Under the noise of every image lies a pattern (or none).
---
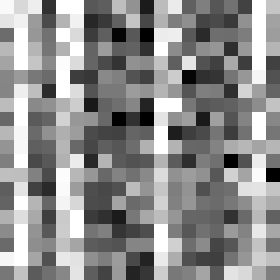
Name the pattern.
bands of columns
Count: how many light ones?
4
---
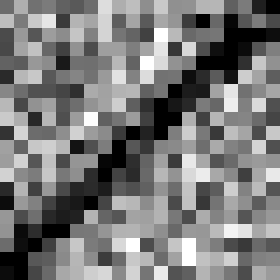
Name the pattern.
a diagonal band
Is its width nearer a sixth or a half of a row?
a sixth
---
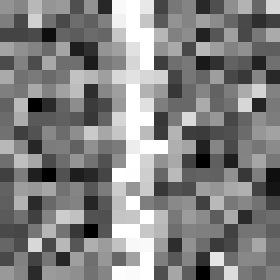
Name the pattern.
one band of columns
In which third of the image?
middle
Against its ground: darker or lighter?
lighter
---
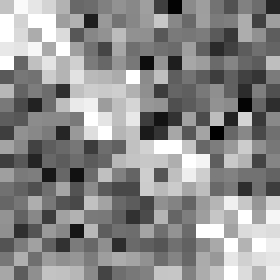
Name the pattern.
blocks along the diagonal
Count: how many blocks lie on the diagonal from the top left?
4
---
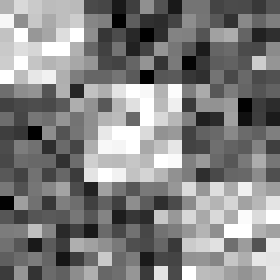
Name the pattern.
blocks along the diagonal
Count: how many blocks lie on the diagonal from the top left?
3
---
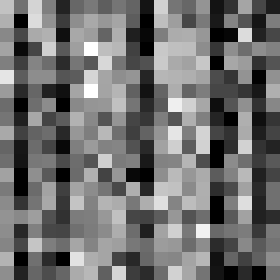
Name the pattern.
bands of columns
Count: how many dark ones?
5
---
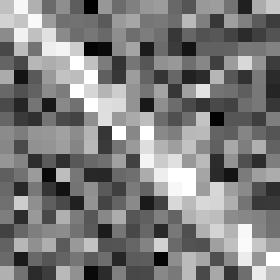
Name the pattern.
a diagonal band
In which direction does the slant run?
top left to bottom right
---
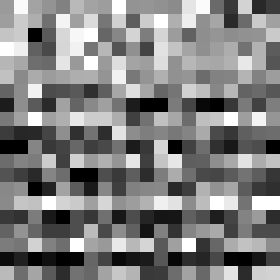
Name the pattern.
bands of rows
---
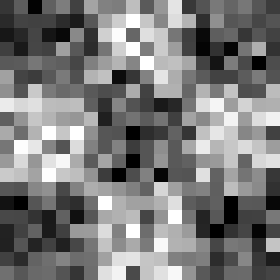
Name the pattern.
a checkerboard
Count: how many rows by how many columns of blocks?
3 by 3
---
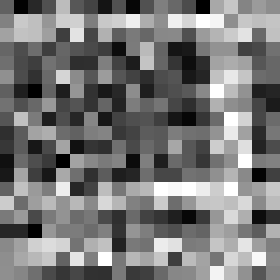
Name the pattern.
bands of rows crossing bands of columns
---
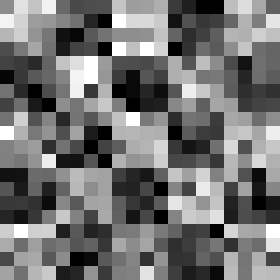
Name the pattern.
a checkerboard
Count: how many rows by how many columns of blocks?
5 by 5
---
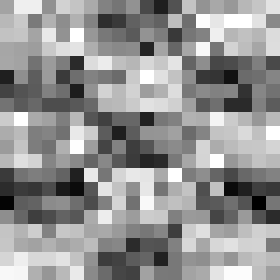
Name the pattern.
a checkerboard
